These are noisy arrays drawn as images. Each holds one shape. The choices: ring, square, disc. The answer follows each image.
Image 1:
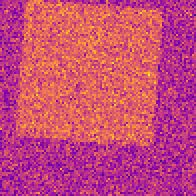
light square
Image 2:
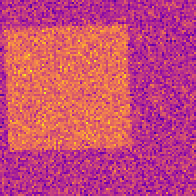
light square
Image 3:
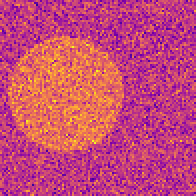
light disc
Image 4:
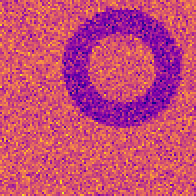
dark ring
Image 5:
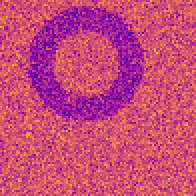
dark ring
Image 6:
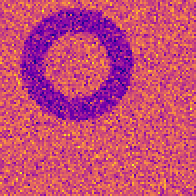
dark ring
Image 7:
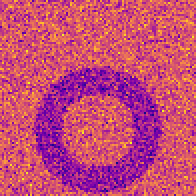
dark ring
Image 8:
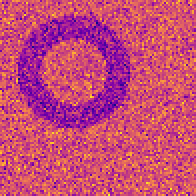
dark ring
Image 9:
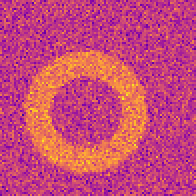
light ring
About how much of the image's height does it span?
two thirds
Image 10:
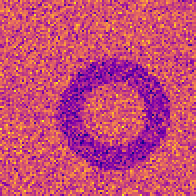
dark ring
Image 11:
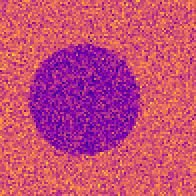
dark disc
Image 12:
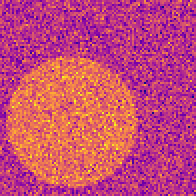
light disc
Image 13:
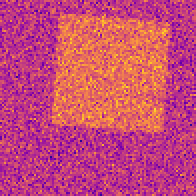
light square
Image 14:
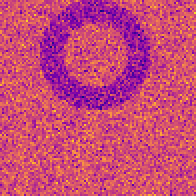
dark ring
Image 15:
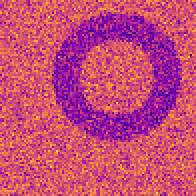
dark ring
